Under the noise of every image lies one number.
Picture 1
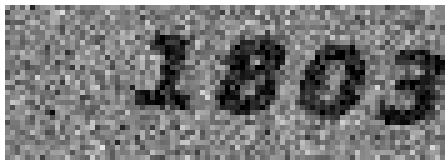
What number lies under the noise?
1803
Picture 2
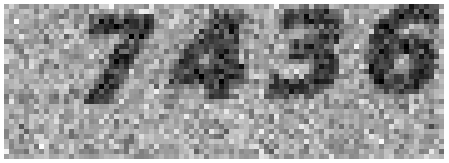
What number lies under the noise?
7436
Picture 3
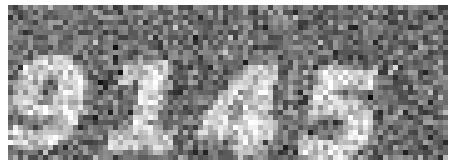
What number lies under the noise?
9145
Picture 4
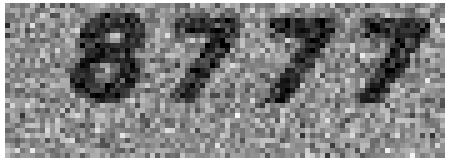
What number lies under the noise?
8777
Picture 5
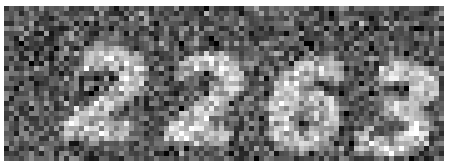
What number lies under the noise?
2263
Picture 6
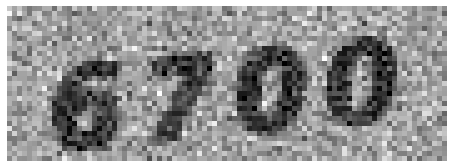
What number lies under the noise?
6700
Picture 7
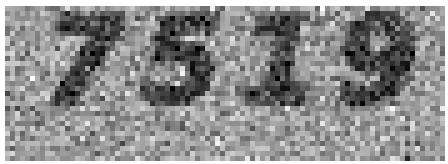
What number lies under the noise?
7519
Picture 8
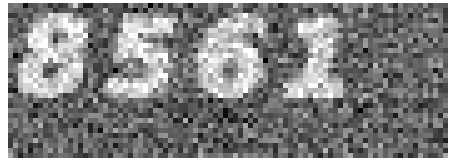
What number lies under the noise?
8561
